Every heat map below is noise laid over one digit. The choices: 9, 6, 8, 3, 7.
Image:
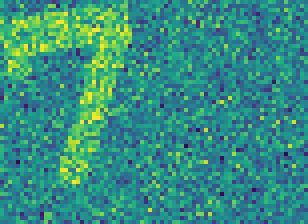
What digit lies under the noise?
7
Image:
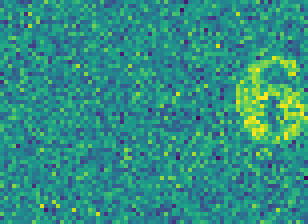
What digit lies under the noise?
6
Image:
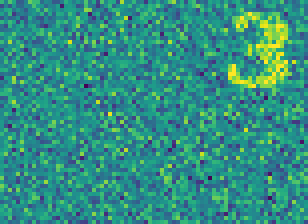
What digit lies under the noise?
3
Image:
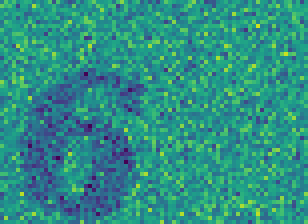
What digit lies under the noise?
6
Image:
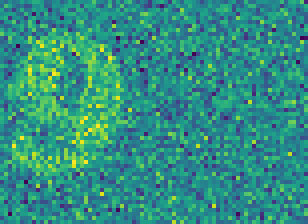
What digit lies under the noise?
9
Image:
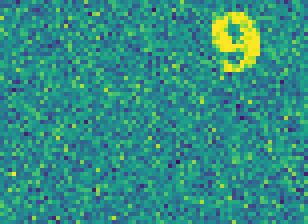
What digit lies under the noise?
9
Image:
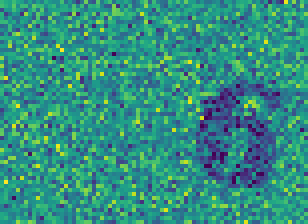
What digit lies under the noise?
6
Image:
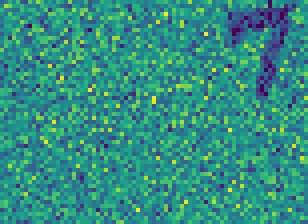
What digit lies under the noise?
7
